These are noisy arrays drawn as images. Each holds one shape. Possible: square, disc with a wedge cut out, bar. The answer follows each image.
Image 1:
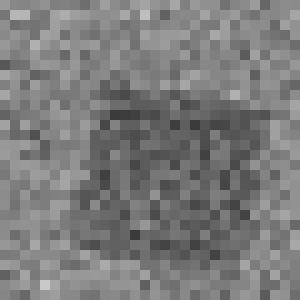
dark square
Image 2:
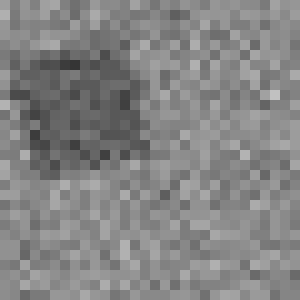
dark square
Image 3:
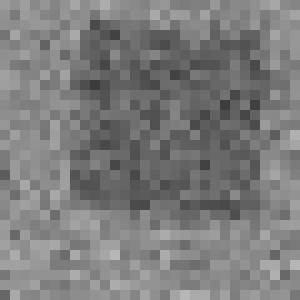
dark square
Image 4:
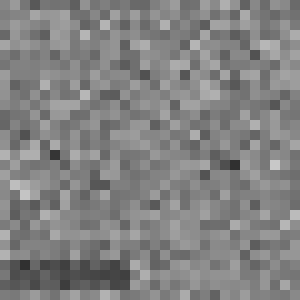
dark bar, bottom left
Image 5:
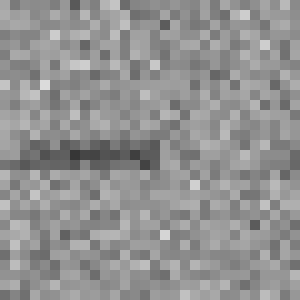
dark bar
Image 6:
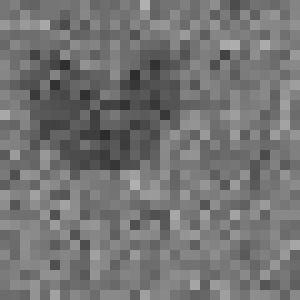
dark disc with a wedge cut out
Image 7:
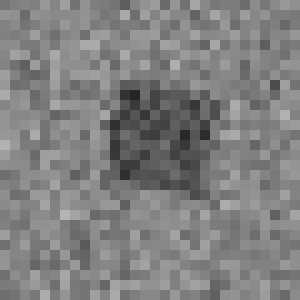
dark square, centre
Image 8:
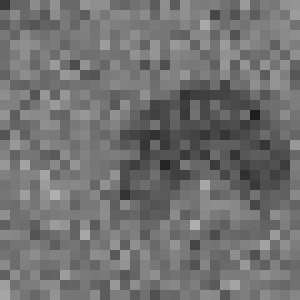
dark disc with a wedge cut out
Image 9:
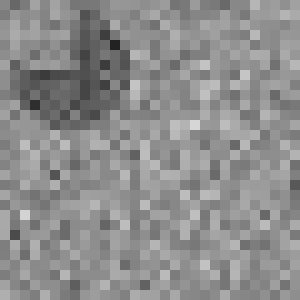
dark disc with a wedge cut out, top left
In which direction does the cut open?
up and left
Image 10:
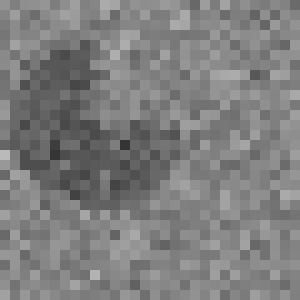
dark disc with a wedge cut out
